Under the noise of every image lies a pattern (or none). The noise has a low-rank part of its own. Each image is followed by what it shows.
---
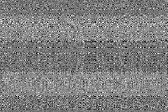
horizontal stripes
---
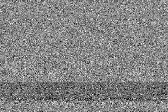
one horizontal stripe
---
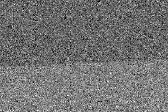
a sharp edge
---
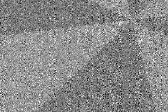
spokes from one point
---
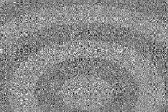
rings round one point
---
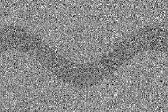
a wavy band
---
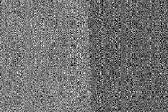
a sharp edge
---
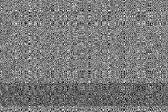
one horizontal stripe
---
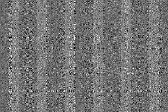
vertical stripes
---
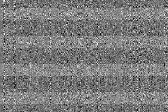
horizontal stripes
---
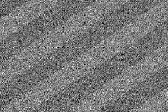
diagonal stripes
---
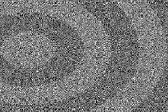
rings round one point
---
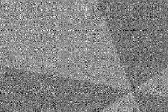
spokes from one point
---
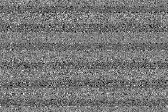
horizontal stripes
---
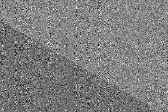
a sharp edge
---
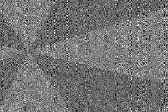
spokes from one point
